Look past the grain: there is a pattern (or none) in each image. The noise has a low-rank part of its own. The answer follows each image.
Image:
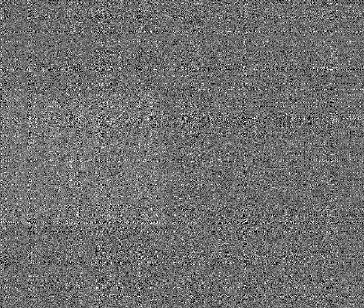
one block
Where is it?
middle left
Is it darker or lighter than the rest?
lighter
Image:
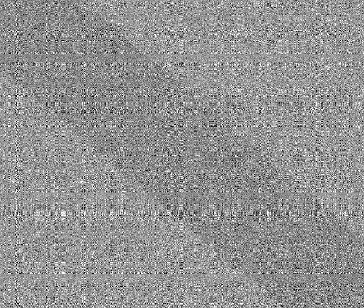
a diagonal band
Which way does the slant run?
top left to bottom right
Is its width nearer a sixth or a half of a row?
a half
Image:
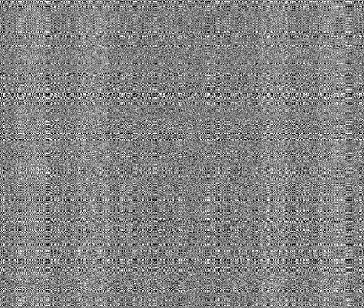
bands of columns
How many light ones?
4
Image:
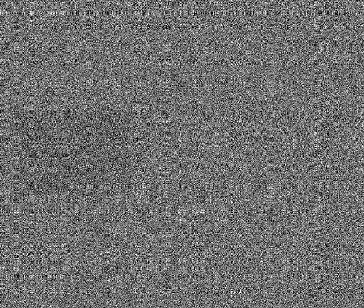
one block
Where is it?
middle left
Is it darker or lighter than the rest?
darker
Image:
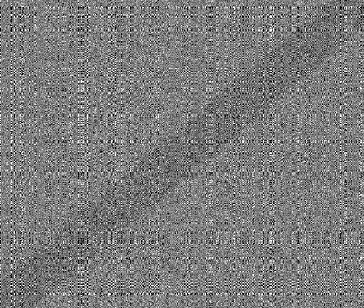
a diagonal band
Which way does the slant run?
bottom left to top right
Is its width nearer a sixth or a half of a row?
a sixth
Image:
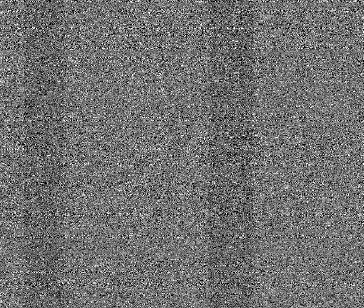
bands of columns
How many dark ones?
2
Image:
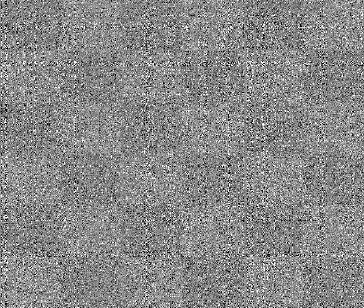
a checkerboard
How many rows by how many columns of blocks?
6 by 6
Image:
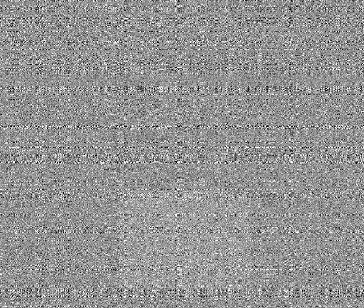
one block
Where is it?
bottom middle
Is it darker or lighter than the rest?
lighter
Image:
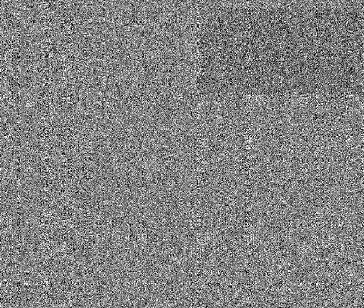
one block
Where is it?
top right
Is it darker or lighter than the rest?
darker
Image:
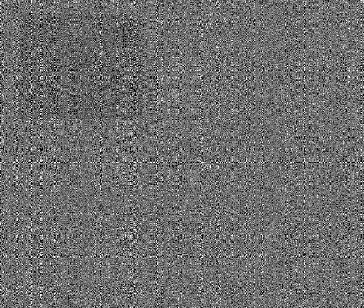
one block
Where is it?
top left
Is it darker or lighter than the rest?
darker
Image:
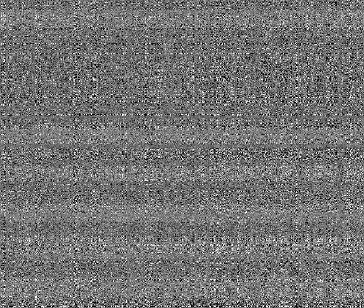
bands of rows
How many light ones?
6
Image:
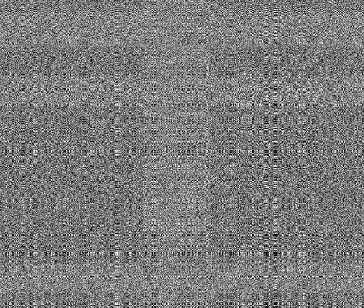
bands of rows crossing bands of columns
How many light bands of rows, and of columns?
3 and 1
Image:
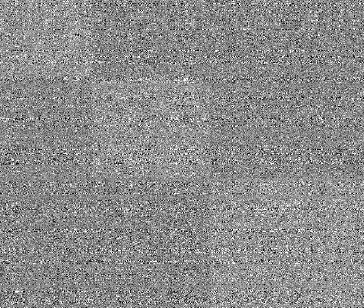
blocks along the diagonal
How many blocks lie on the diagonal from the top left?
3
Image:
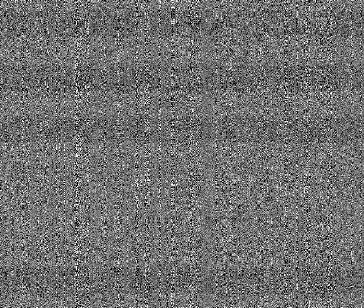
bands of rows
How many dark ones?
4
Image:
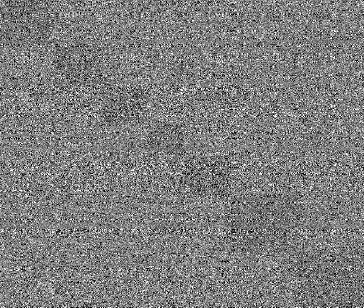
blocks along the diagonal
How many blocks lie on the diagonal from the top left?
7
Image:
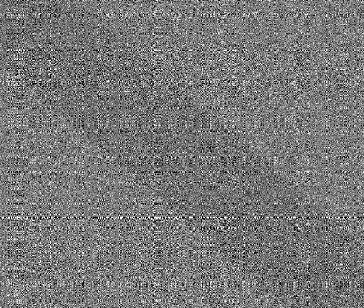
a diagonal band
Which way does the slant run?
top left to bottom right
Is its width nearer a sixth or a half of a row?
a half
